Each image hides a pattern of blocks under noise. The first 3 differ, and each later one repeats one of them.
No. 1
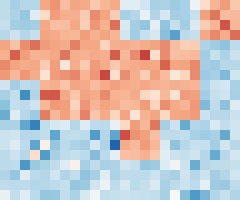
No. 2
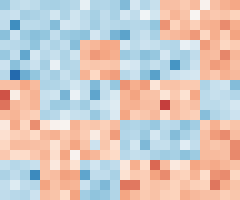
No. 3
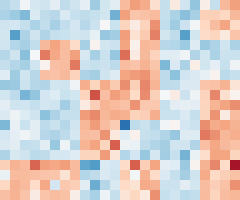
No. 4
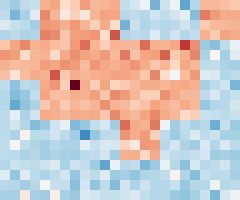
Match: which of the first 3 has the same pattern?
1
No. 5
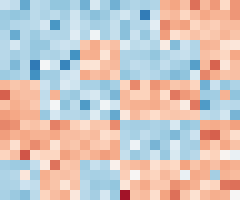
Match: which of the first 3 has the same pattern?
2
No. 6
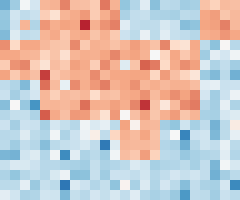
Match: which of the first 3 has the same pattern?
1
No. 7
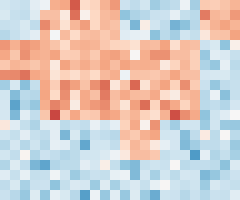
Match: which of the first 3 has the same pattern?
1
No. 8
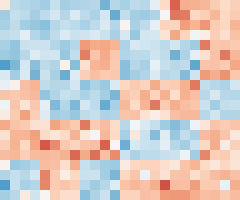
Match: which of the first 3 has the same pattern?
2
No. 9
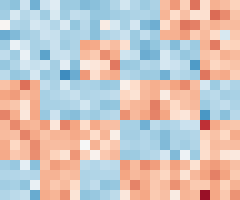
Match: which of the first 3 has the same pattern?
2
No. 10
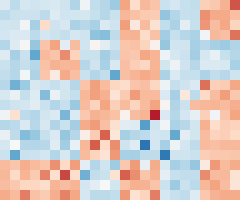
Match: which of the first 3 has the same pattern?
3
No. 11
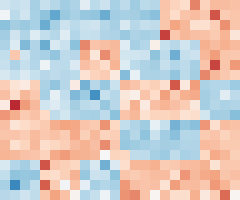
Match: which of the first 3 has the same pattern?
2
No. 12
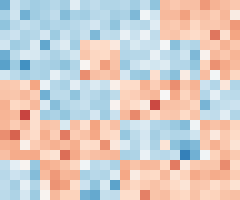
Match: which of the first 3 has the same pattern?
2
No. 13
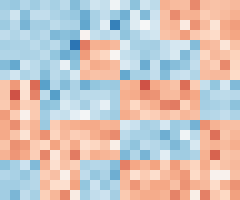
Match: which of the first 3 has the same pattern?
2
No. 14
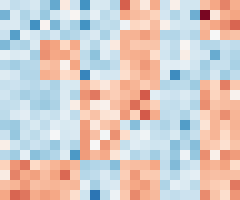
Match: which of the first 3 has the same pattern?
3
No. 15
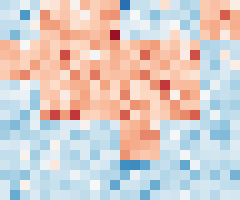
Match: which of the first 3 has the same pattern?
1
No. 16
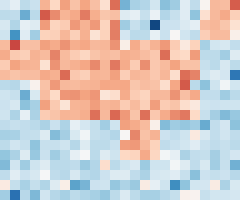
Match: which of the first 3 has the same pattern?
1
